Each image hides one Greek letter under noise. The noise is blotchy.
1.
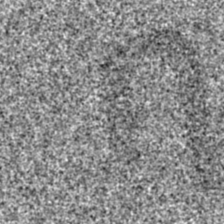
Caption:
dark eta
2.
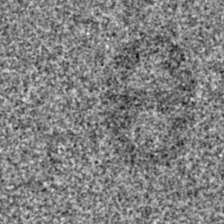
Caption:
dark theta
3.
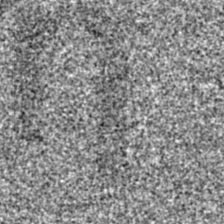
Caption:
dark eta
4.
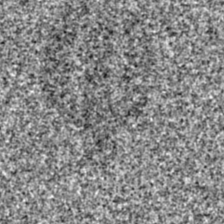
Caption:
dark phi
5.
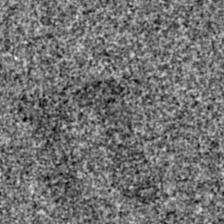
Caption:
dark pi
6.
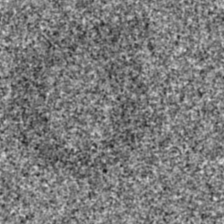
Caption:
dark sigma
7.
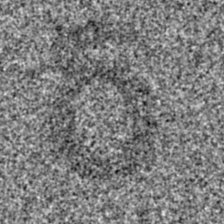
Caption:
dark delta
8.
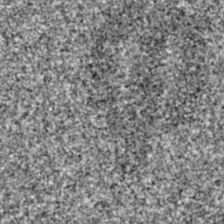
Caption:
dark phi
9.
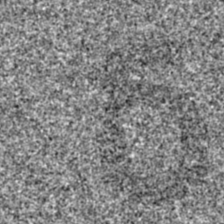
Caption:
dark delta
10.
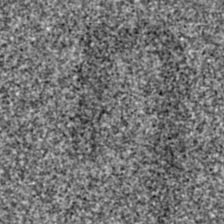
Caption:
dark eta
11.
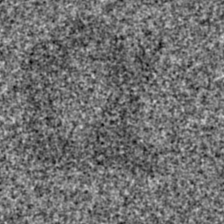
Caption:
dark alpha
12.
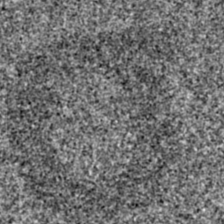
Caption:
dark sigma
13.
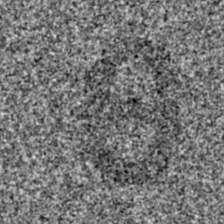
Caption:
dark theta
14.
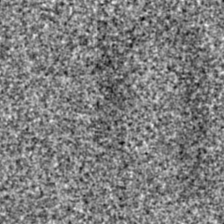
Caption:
dark eta
